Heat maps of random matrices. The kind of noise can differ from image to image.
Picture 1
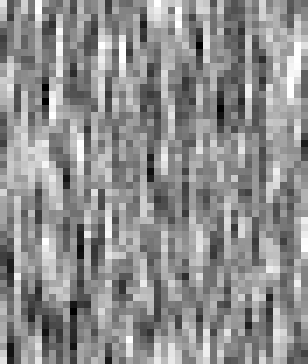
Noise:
streaked along the columns
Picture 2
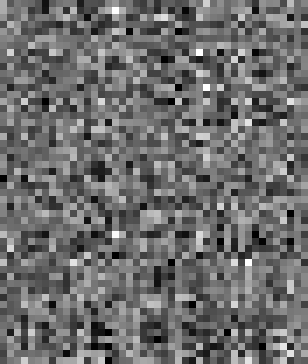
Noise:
low rank plus noise
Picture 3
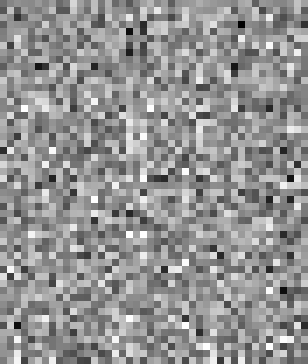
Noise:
low rank plus noise
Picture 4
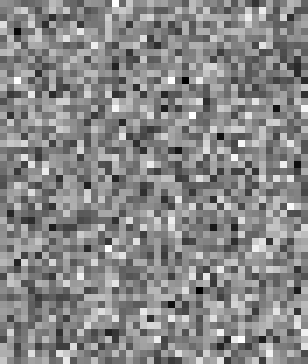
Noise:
independent entries
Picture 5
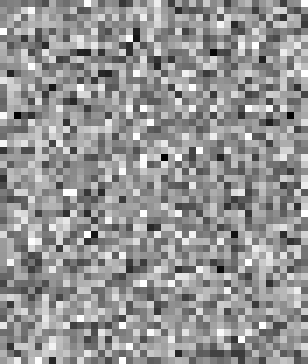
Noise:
independent entries
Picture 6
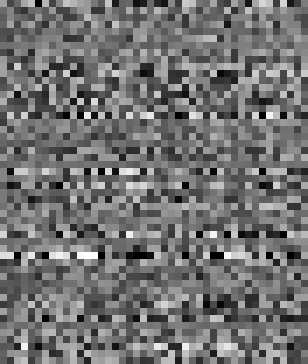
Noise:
rows of uneven size
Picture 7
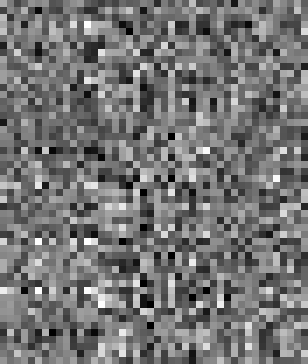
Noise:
low rank plus noise
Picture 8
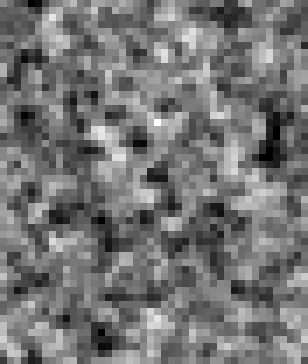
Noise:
blotchy
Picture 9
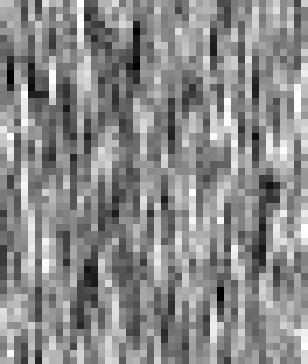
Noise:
streaked along the columns
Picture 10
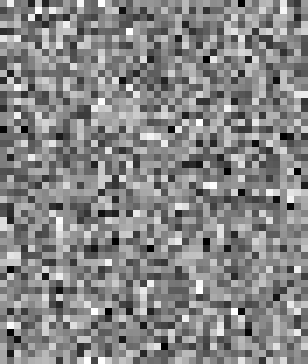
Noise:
independent entries
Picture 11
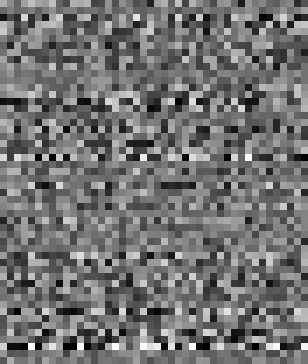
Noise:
rows of uneven size
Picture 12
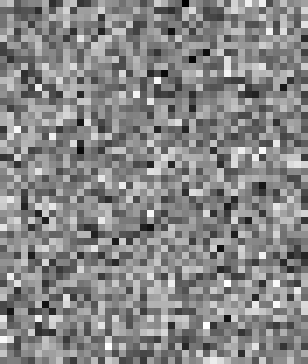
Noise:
independent entries
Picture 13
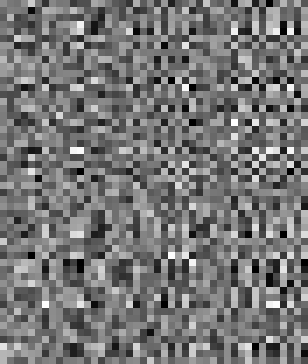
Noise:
low rank plus noise
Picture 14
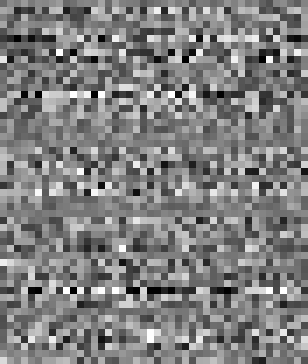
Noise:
rows of uneven size
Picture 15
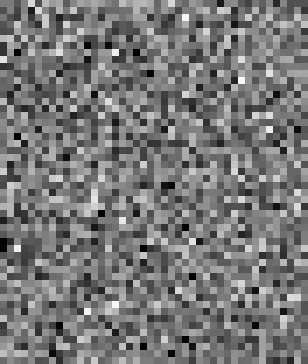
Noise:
independent entries
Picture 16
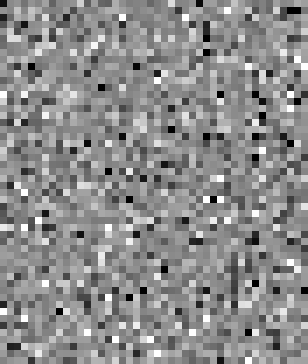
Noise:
heavy tails
